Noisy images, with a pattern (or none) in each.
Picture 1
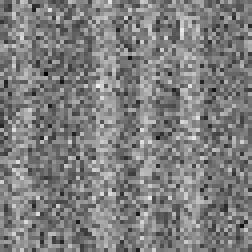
bands of columns
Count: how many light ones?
4
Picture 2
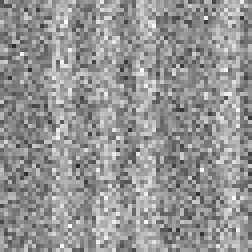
bands of columns
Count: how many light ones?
4
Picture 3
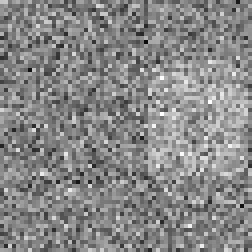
one block
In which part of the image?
middle right
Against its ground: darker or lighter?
lighter
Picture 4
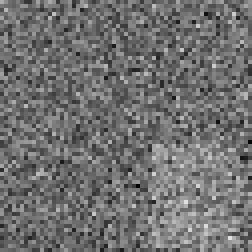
one block
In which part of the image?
bottom right
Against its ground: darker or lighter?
lighter
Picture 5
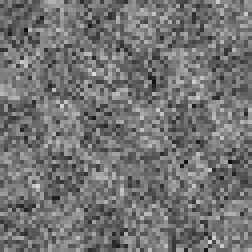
a checkerboard
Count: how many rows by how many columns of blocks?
5 by 6
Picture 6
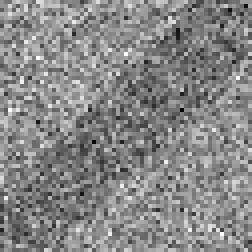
a diagonal band
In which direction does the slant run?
bottom left to top right
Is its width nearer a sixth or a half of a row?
a half
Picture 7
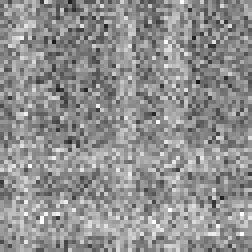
bands of rows crossing bands of columns
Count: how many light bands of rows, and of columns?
2 and 3
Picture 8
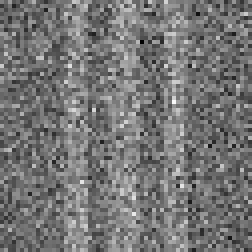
bands of columns
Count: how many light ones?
3
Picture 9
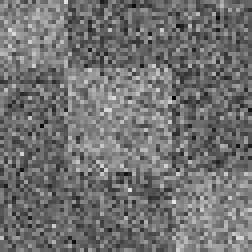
blocks along the diagonal
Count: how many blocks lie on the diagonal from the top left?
3
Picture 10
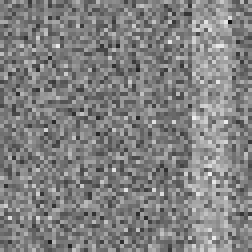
one band of columns
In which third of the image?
right
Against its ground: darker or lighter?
lighter
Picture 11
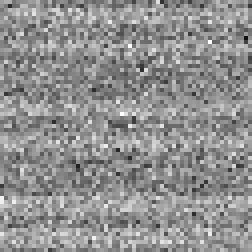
bands of rows
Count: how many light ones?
6
